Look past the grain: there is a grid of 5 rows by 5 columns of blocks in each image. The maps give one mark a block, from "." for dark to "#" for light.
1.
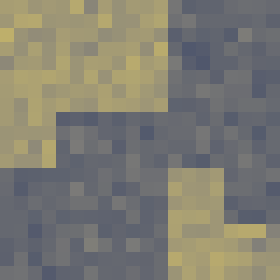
# # # . .
# # # . .
# . . . .
. . . # .
. . . # #
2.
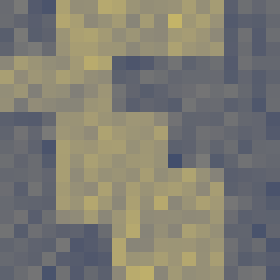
. # # # .
# # . . .
. # # . .
. # # # .
. . # # .
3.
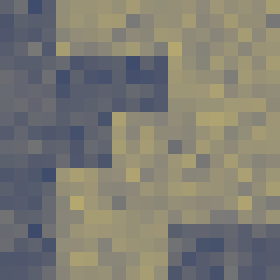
. # # # #
. . . # #
. . # # #
. # # # #
. # # . .
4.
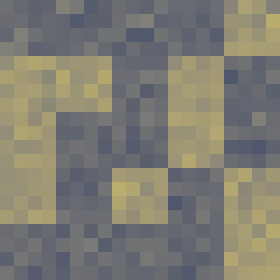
. . . . #
# # . # .
# . . # .
# . # . #
. . . . #
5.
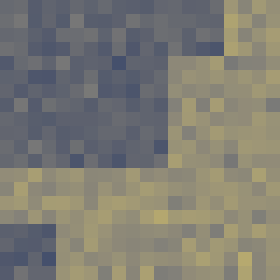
. . . . #
. . . # #
. . . # #
# # # # #
. # # # #
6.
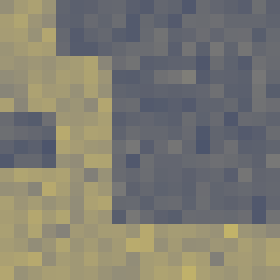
# . . . .
# # . . .
. # . . .
# # . . .
# # # # #
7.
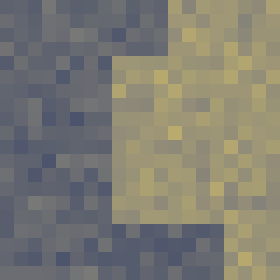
. . . # #
. . # # #
. . # # #
. . # # #
. . . . #
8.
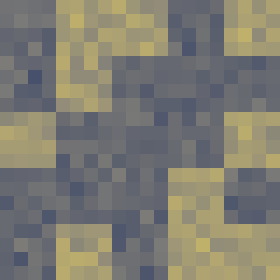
. # # . #
. # . . .
# . . . #
. . . # .
. # . # #
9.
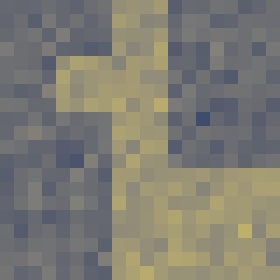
. . # . .
. # # . .
. . # . .
. . # # #
. . # # #
